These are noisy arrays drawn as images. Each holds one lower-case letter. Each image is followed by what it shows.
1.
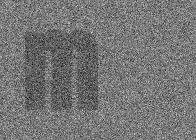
m
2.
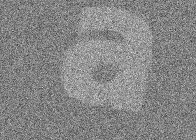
a
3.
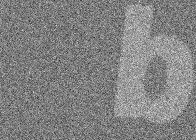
b
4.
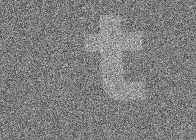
t
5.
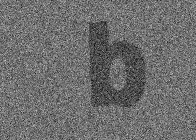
b
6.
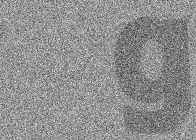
g
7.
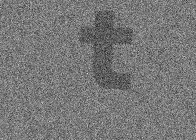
t
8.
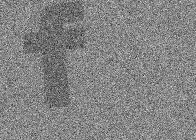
f
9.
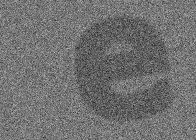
e
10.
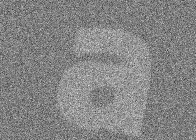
a
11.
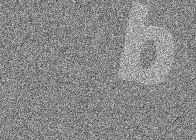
b
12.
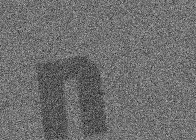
n
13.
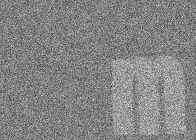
m
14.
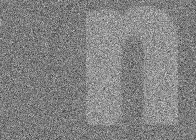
n
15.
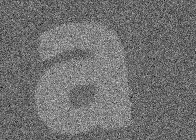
a
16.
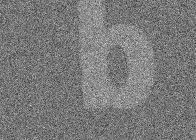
b
